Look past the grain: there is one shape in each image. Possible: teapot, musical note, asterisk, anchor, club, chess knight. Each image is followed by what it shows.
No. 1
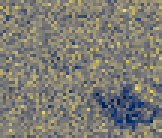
teapot
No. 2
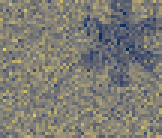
asterisk
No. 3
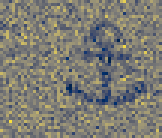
anchor
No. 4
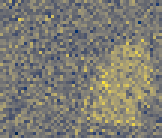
chess knight
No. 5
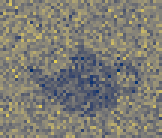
teapot
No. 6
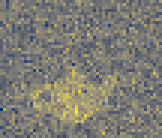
teapot
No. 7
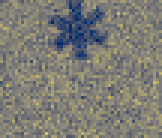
asterisk
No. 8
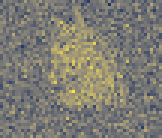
chess knight
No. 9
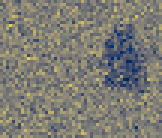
chess knight
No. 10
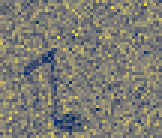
musical note
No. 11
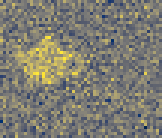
teapot
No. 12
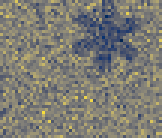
asterisk
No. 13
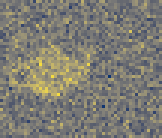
teapot
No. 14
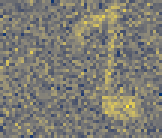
musical note
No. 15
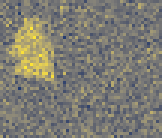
chess knight
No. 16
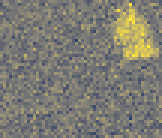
chess knight
